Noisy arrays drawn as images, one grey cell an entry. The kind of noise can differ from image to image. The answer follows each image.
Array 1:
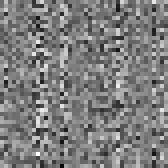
columns of uneven size
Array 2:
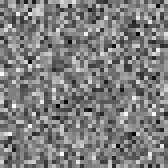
independent entries
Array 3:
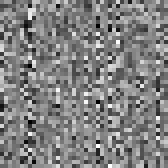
columns of uneven size
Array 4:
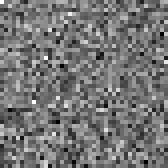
low rank plus noise
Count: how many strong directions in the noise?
five to eight
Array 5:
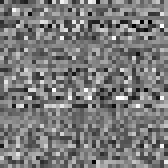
rows of uneven size
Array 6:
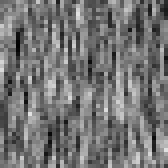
streaked along the columns
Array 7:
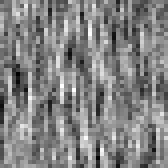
streaked along the columns
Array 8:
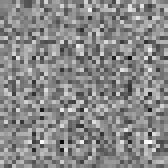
low rank plus noise
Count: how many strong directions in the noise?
two
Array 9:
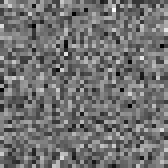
low rank plus noise
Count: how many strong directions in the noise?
five to eight
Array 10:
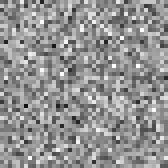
independent entries
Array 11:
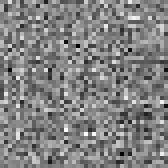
low rank plus noise
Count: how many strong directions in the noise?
five to eight
